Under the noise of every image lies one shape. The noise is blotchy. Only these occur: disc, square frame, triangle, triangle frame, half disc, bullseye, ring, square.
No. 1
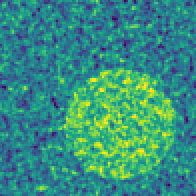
light disc
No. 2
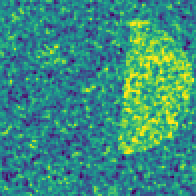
light half disc
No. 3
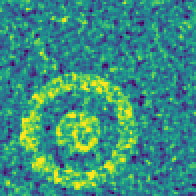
light bullseye
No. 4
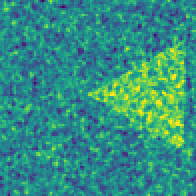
light triangle
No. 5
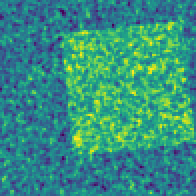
light square
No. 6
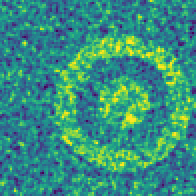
light bullseye
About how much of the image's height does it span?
two thirds
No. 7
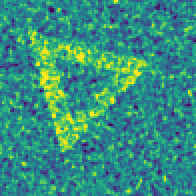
light triangle frame
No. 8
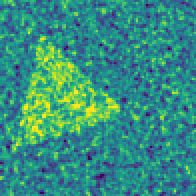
light triangle
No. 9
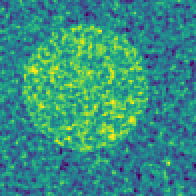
light disc
